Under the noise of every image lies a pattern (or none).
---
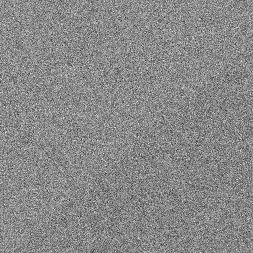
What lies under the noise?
a sharp edge
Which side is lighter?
top left
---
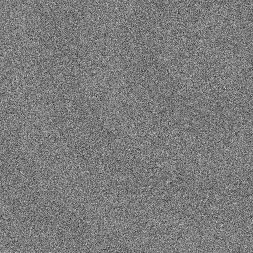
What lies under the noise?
rings round one point
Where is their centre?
top right
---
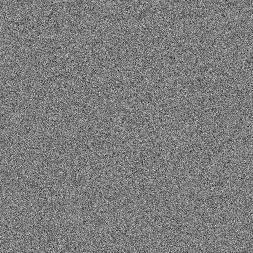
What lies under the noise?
only noise
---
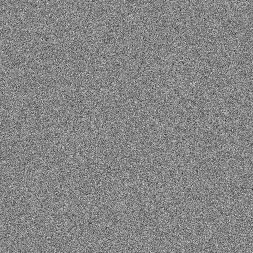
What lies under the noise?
only noise
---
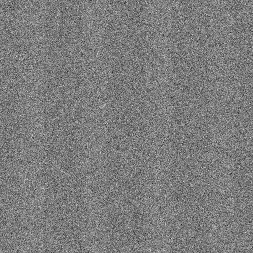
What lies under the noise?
vertical stripes
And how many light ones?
4
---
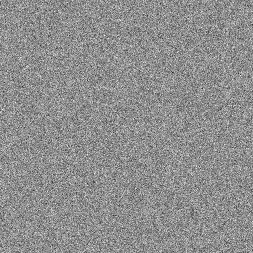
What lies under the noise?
only noise
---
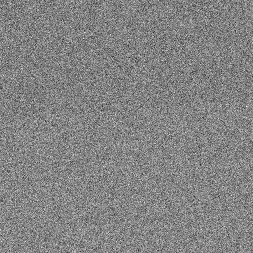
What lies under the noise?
a sharp edge
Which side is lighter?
bottom
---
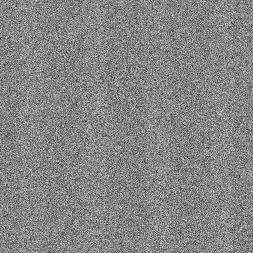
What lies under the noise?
vertical stripes
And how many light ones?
4
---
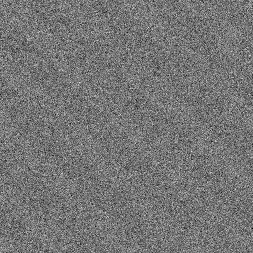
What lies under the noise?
diagonal stripes
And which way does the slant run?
top left to bottom right
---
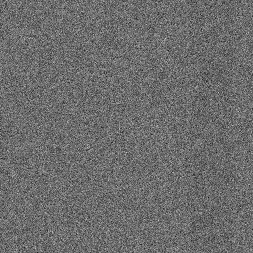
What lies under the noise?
one vertical stripe
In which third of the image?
right
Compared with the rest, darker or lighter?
darker
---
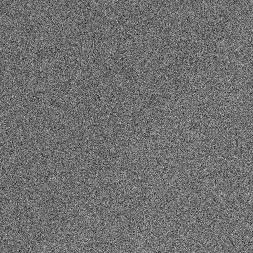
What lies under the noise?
a sharp edge
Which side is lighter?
bottom right
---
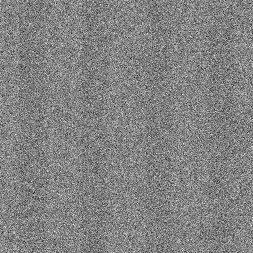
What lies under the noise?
vertical stripes
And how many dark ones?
4
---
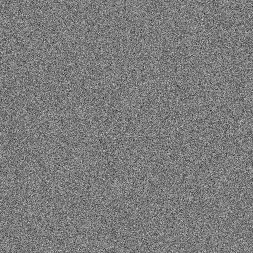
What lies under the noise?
only noise
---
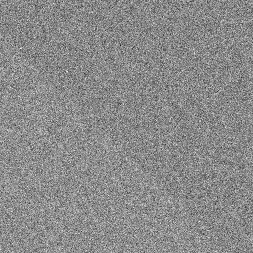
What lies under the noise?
a sharp edge
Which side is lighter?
bottom left
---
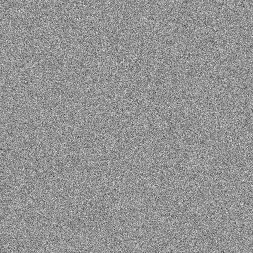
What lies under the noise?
only noise
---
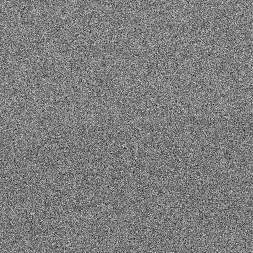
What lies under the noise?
a sharp edge
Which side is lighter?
top
